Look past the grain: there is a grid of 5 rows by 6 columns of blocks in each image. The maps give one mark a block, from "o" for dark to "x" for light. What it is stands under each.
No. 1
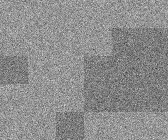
x x x x x x
x x x x o o
o x x o o o
x x x o o o
x x o x x x
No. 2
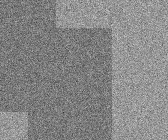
o o x x x x
o o o o x x
o o o o x x
o o o o x x
x o o o x x
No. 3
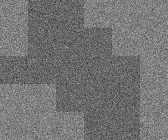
x o o x x x
x o o o x x
o o o o o x
x x o o o x
x x x o o x
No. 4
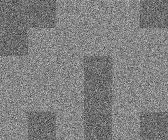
o o x x x o
o x x x x x
x x x o x x
x x x o x x
x o x o x o
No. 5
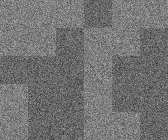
x x x o x x
x x o x x o
o o o x o o
x o o x o o
x o o x x o
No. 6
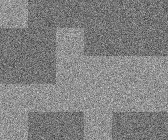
x o o o o o
o o x o o o
o o x x x x
x x x x x x
x o o x o o
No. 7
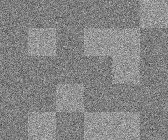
o o o o o x
o x o x x o
o o o o x o
o o x o o o
o x o x x o
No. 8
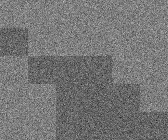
x x x x x x
o x x x x x
x o o o x x
x x o o o x
x x o o o o
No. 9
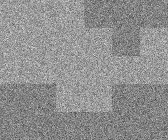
x x x o o o
x x x x o x
x x x x x x
o o x x o o
o o o o o o
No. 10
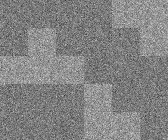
o o o o x x
o x o o o x
x x x o o o
o o o x o o
o o o x x o
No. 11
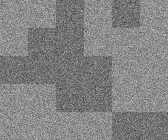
x x o x o x
x o o x x x
o o o o x x
x x o o x x
x x x x o o
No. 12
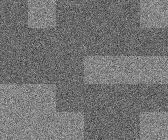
o x o o o x
o o o o o o
o o o x x x
x x o o o o
x x x o o x
